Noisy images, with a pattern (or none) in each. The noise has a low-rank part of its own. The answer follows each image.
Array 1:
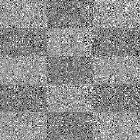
a checkerboard
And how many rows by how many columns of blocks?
5 by 3
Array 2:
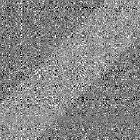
a diagonal band
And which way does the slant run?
bottom left to top right
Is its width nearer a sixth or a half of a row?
a half
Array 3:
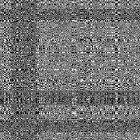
bands of rows crossing bands of columns
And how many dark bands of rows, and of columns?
3 and 1
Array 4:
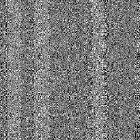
bands of columns
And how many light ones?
3
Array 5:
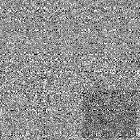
one block
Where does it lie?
bottom right
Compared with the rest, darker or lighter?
darker
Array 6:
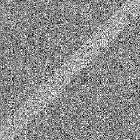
a diagonal band
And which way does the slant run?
bottom left to top right
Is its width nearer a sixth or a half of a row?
a sixth
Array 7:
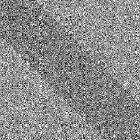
a diagonal band
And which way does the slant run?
top left to bottom right
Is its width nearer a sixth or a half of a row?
a half
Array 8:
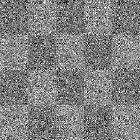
a checkerboard
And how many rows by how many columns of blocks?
4 by 5
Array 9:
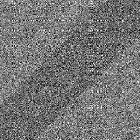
a diagonal band
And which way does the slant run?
bottom left to top right
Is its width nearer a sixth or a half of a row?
a half
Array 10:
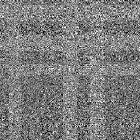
bands of rows crossing bands of columns
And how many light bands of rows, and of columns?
3 and 3
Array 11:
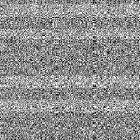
bands of rows
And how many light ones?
4
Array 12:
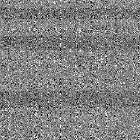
bands of rows
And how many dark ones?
3
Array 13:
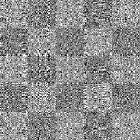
a checkerboard
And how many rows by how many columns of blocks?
5 by 5
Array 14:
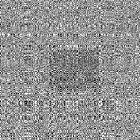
one block
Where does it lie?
centre
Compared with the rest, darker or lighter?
darker
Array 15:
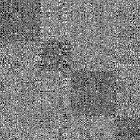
blocks along the diagonal
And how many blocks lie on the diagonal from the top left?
4
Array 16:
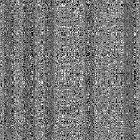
bands of columns
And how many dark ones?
5
